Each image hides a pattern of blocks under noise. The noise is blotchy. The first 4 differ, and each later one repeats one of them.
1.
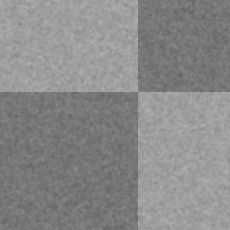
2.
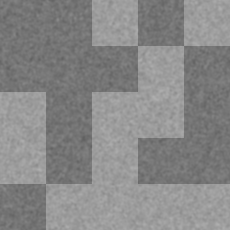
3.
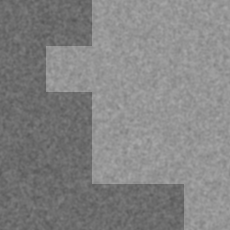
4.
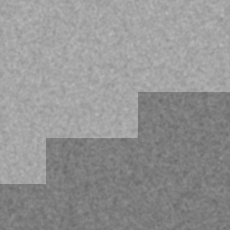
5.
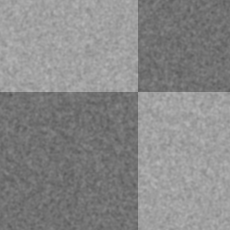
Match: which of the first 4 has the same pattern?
1
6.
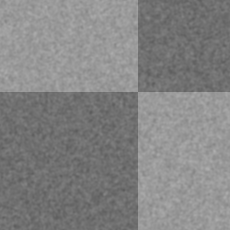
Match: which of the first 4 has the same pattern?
1
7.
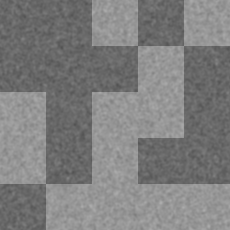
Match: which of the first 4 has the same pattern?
2
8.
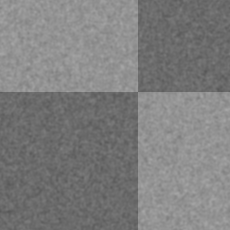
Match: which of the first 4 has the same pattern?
1
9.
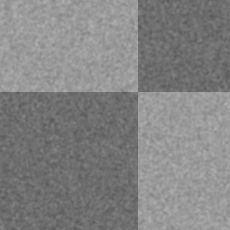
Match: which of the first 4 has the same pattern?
1
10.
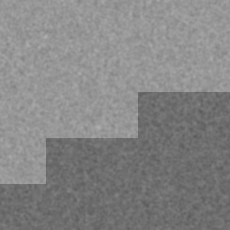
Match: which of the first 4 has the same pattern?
4
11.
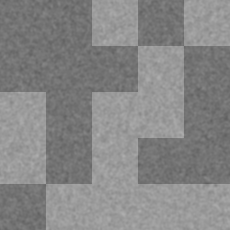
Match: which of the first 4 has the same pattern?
2
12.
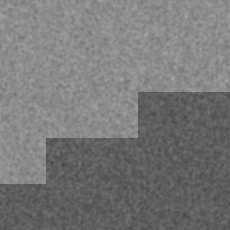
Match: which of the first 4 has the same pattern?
4
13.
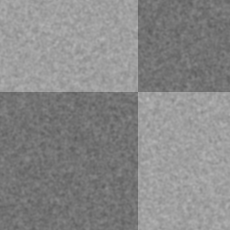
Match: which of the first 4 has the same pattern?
1
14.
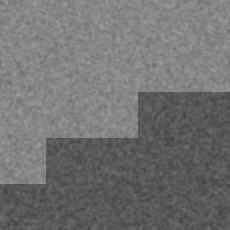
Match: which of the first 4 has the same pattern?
4
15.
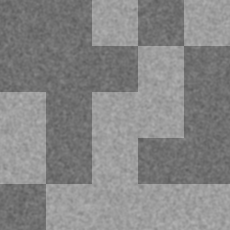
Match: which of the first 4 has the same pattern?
2
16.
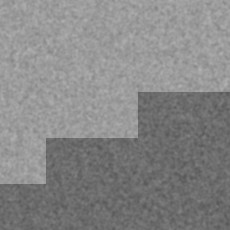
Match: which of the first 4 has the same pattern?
4
